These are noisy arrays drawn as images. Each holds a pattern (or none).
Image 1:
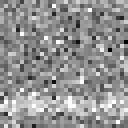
one horizontal stripe
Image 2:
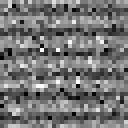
horizontal stripes
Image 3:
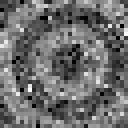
rings round one point
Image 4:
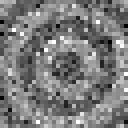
rings round one point
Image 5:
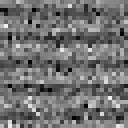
horizontal stripes
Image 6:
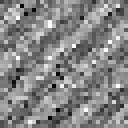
diagonal stripes
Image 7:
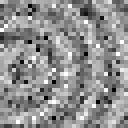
rings round one point
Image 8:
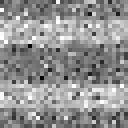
horizontal stripes
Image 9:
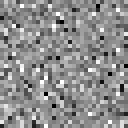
only noise
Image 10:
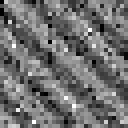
diagonal stripes
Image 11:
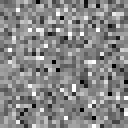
only noise
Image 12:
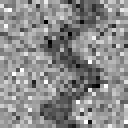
a wavy band
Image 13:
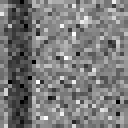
one vertical stripe
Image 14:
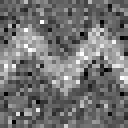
a wavy band
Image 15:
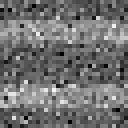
horizontal stripes
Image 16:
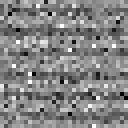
horizontal stripes
